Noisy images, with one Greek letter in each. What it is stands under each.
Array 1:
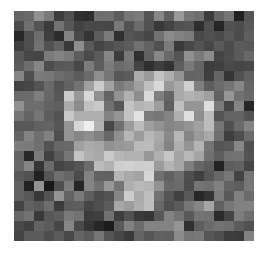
phi
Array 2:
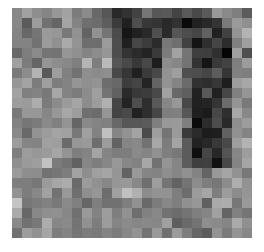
eta
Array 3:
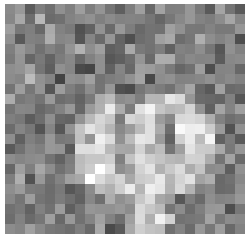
phi
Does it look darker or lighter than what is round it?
lighter
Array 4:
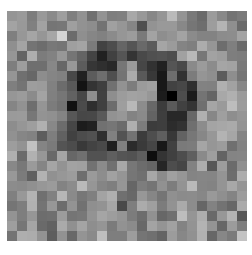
omega
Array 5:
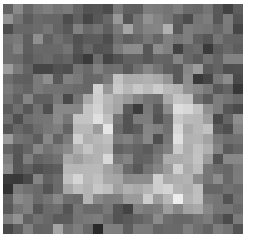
omega
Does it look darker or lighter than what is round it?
lighter
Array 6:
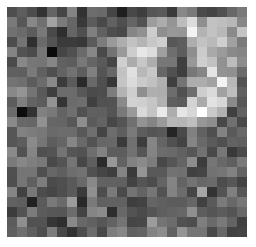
sigma
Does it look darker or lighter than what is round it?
lighter
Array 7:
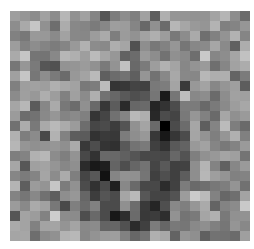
theta
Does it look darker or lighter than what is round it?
darker
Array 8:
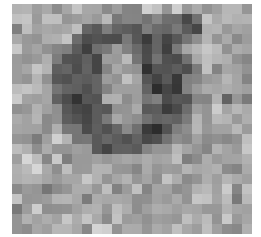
sigma
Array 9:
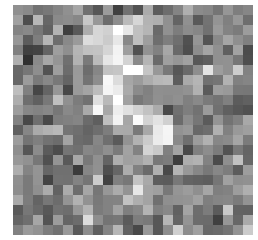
xi
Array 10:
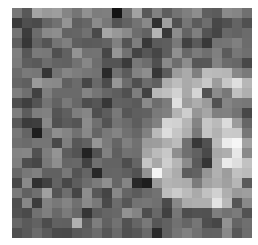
delta
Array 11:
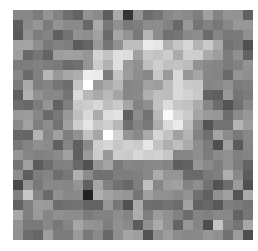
sigma
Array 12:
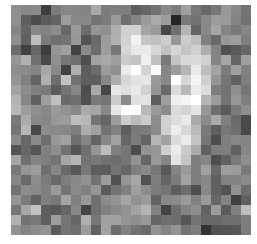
eta
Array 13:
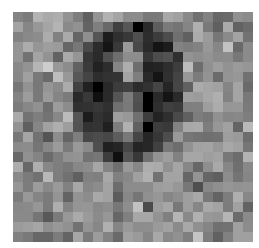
theta
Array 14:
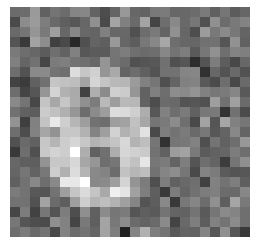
theta
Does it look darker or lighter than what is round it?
lighter
